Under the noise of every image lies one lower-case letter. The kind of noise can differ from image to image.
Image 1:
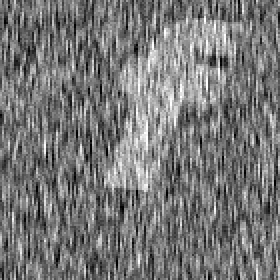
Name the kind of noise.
streaked along the columns
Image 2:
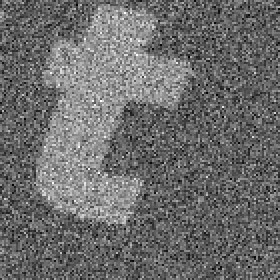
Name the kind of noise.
independent entries
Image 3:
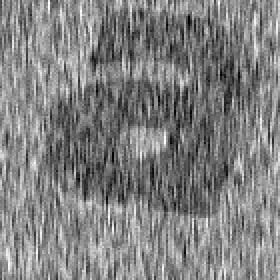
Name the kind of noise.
streaked along the columns
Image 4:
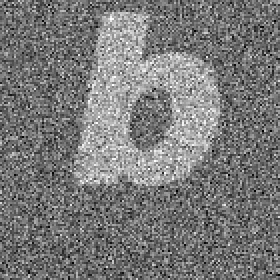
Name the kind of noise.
independent entries
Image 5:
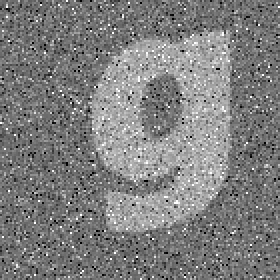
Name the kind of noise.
heavy tails
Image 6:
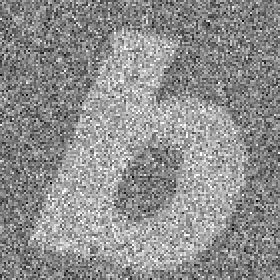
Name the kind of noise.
independent entries
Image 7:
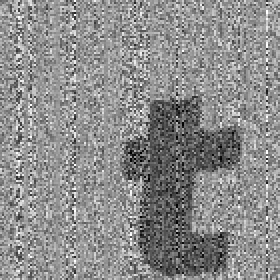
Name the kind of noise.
columns of uneven size
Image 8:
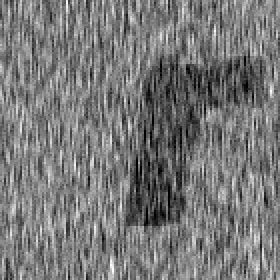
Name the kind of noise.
streaked along the columns
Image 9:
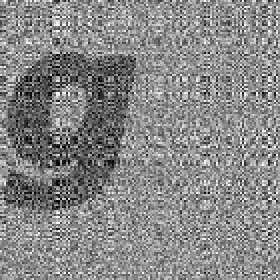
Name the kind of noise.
low rank plus noise
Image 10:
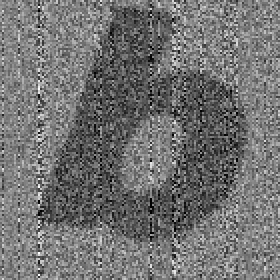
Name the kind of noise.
columns of uneven size
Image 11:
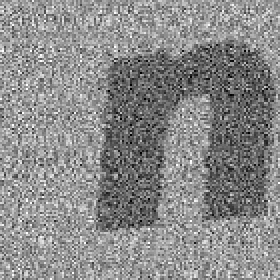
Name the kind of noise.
low rank plus noise
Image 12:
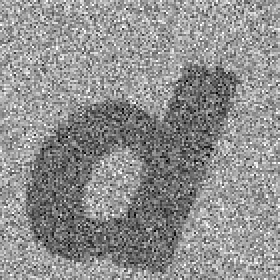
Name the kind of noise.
independent entries
